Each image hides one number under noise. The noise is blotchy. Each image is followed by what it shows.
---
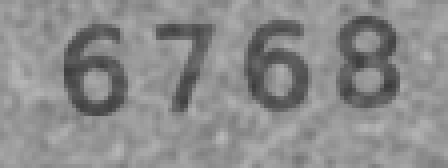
6768
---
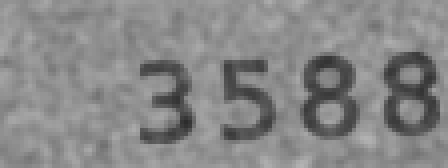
3588
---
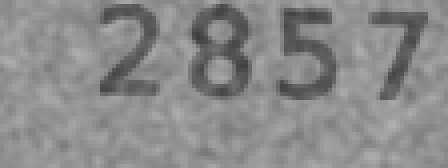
2857
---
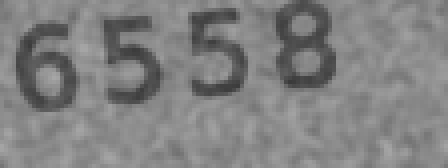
6558
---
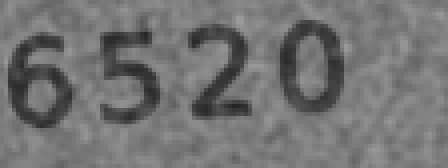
6520
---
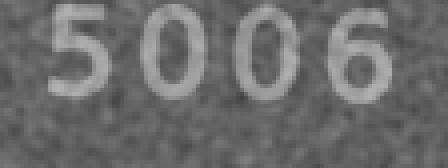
5006
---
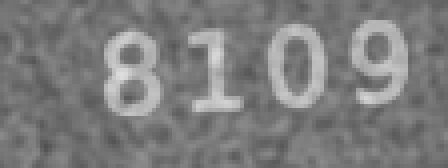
8109
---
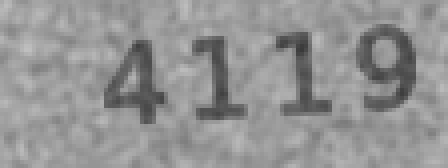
4119
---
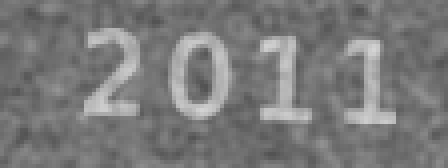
2011
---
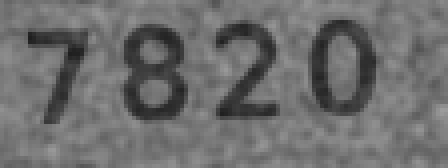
7820
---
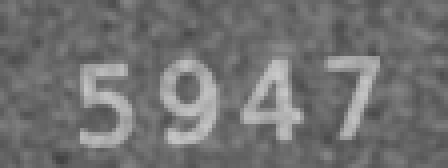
5947
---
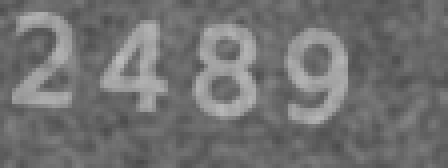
2489
